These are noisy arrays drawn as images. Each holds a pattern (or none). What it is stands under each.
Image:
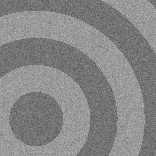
rings round one point
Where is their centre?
bottom left
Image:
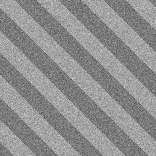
diagonal stripes
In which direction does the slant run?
top left to bottom right
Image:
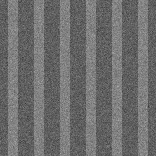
vertical stripes
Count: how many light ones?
6
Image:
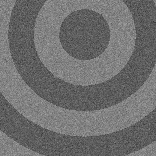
rings round one point
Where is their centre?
top middle
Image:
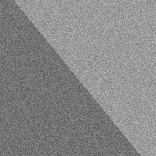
a sharp edge
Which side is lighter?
top right
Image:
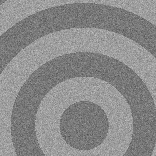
rings round one point
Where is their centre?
bottom middle
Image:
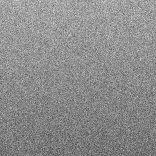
a smooth slope
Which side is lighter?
top
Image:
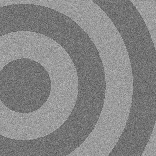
rings round one point
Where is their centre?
middle left
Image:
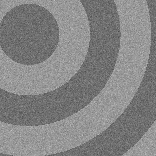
rings round one point
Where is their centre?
top left
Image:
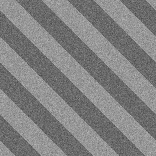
diagonal stripes
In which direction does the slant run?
top left to bottom right
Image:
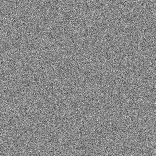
only noise
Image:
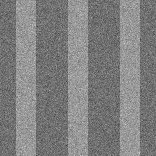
vertical stripes
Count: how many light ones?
3
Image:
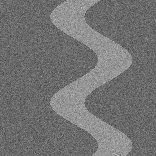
a wavy band
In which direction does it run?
top to bottom
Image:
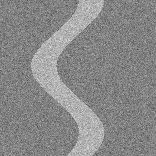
a wavy band
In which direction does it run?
top to bottom
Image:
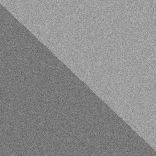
a sharp edge
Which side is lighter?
top right
